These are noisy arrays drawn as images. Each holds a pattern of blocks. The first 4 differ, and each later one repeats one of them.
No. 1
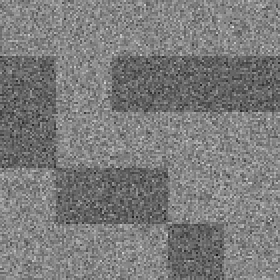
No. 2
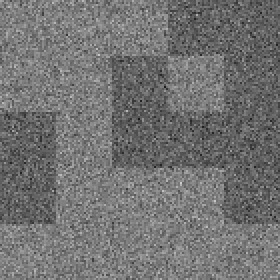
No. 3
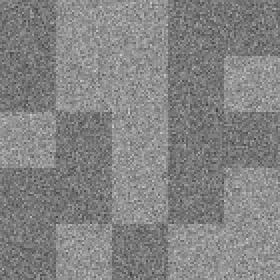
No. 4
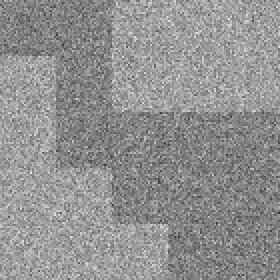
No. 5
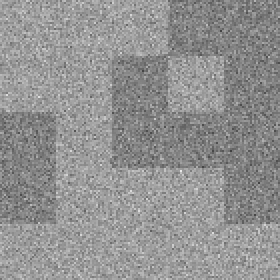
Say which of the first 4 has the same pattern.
2
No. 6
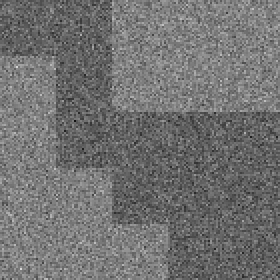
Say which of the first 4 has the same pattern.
4
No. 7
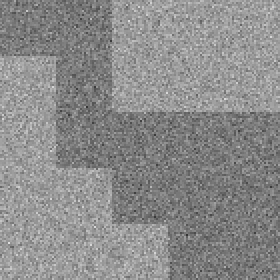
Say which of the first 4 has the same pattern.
4
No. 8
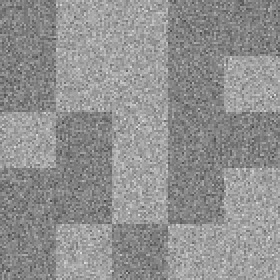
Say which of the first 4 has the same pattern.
3
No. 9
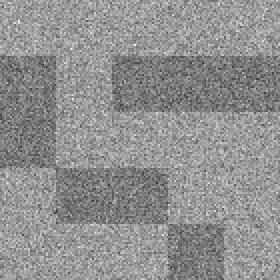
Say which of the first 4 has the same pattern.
1
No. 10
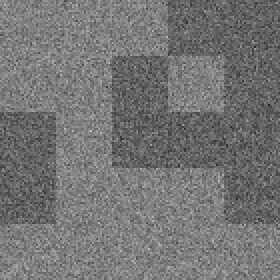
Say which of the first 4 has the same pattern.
2
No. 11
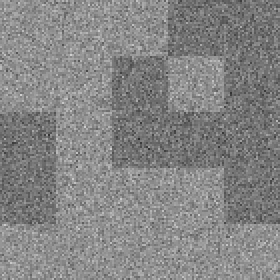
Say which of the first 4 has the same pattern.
2
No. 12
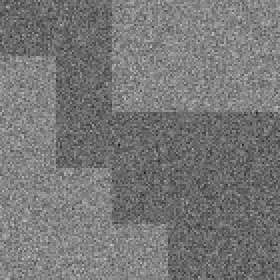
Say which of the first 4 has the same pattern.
4
